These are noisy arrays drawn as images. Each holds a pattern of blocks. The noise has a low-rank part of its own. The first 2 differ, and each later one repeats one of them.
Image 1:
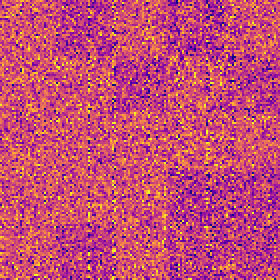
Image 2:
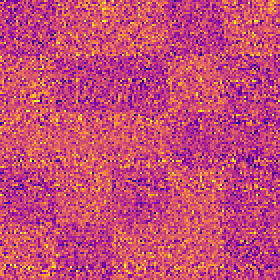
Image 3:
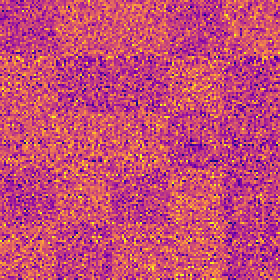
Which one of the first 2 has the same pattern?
2
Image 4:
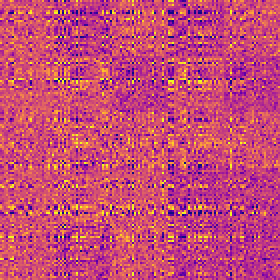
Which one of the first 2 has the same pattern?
1
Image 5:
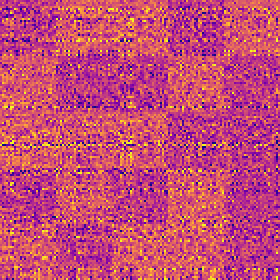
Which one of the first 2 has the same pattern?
2
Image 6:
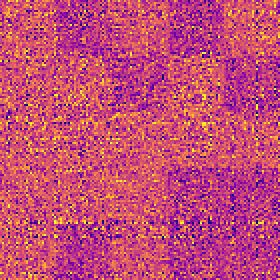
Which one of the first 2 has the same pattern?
1
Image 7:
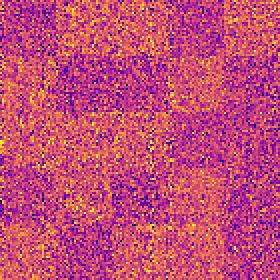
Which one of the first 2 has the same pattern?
2
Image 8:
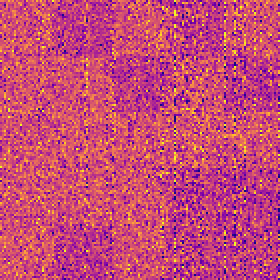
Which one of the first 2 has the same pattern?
1
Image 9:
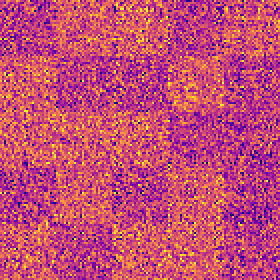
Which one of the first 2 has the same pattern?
2
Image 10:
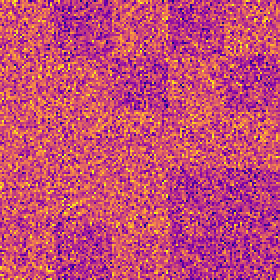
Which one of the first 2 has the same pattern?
1
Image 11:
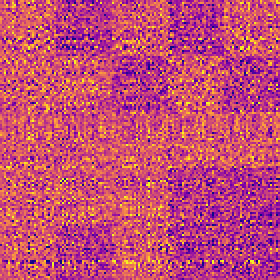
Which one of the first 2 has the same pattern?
1
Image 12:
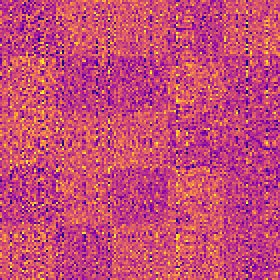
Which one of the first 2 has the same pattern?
2
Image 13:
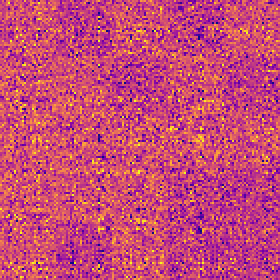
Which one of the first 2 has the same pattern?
1
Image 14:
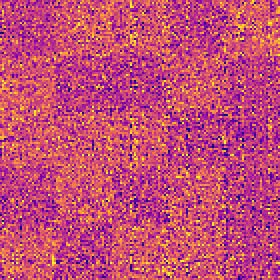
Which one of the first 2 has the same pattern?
2
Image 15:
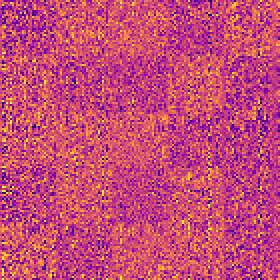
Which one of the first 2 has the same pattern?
2
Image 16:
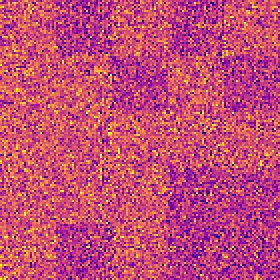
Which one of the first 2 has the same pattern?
1
